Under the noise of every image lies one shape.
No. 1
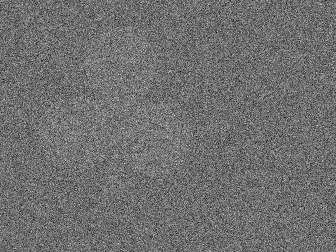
club
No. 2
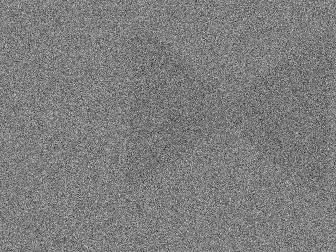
bow tie
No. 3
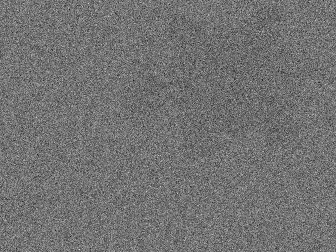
turtle
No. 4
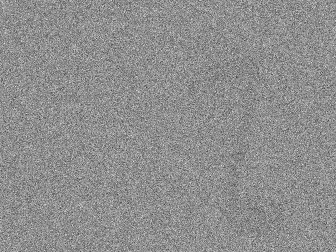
musical note
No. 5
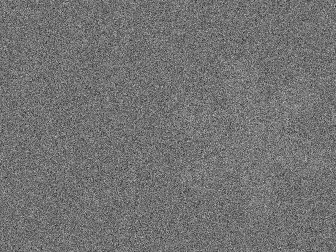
asterisk
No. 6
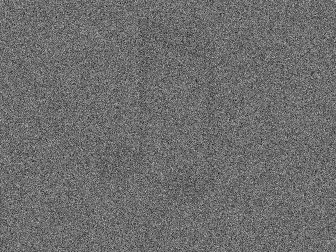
pair of musical notes
